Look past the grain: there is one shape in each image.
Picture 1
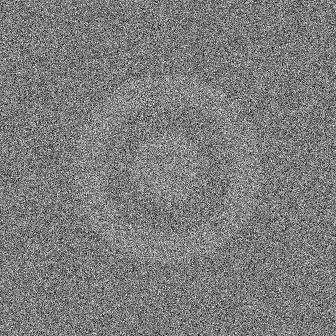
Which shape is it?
bullseye
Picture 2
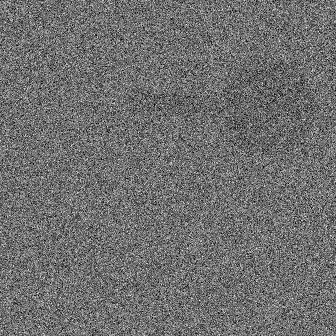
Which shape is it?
lollipop
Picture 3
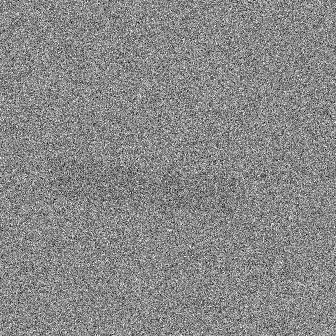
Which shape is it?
bar
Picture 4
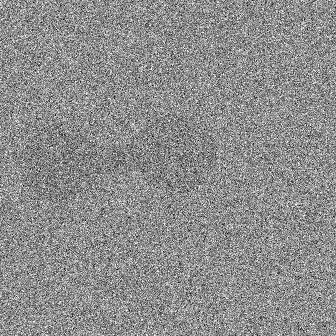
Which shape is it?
dumbbell
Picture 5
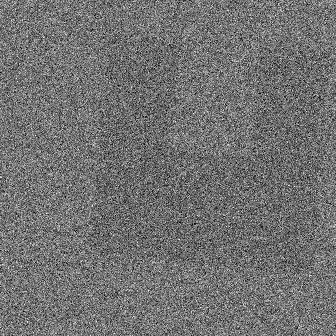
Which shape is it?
square with a notch
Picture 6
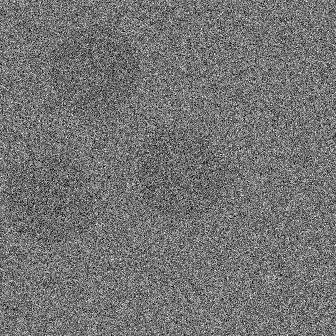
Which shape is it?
three dots
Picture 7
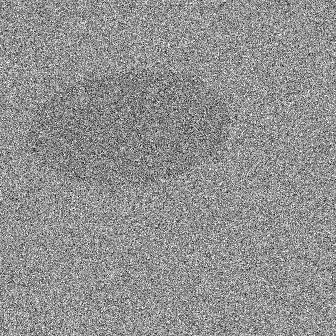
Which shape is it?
ellipse
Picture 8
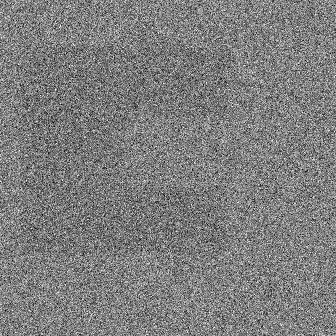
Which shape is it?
square with a notch
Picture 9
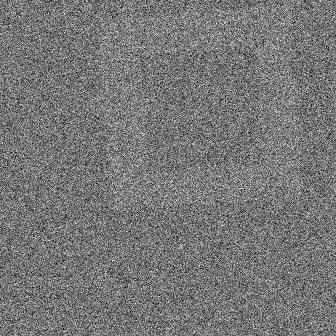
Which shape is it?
square frame
